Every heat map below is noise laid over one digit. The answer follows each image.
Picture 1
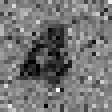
4
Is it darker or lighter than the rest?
darker
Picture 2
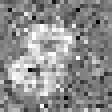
8
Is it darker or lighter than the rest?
lighter
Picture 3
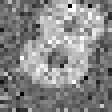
8
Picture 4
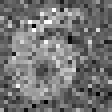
6
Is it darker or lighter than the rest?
lighter
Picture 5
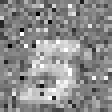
5
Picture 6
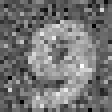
9
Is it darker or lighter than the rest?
lighter
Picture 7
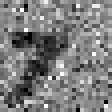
7
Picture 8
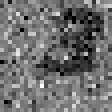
3
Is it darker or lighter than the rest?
darker
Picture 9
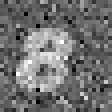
8
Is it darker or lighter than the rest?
lighter
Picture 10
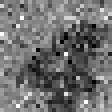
4
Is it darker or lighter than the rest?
darker
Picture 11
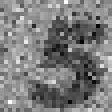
5
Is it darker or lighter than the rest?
darker
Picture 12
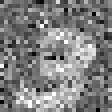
3
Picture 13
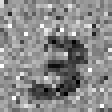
3
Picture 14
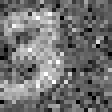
3
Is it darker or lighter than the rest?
lighter
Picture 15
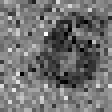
6
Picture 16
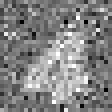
4
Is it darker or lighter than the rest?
lighter
